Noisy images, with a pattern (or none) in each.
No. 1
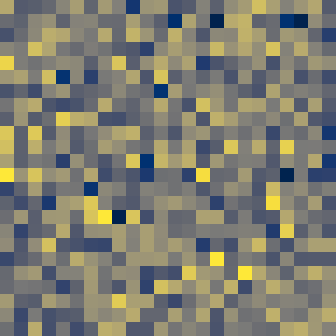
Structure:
only noise
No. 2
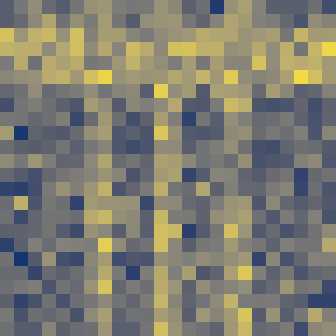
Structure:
bands of rows crossing bands of columns
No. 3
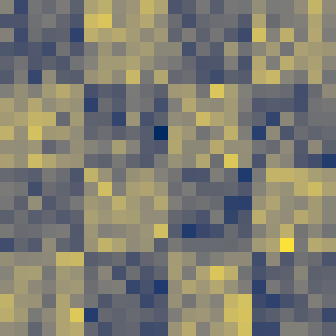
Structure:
a checkerboard
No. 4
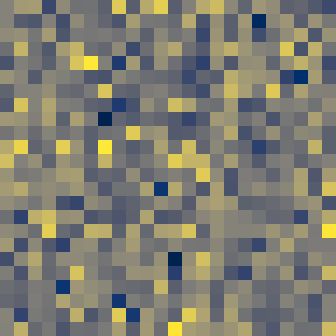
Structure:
only noise
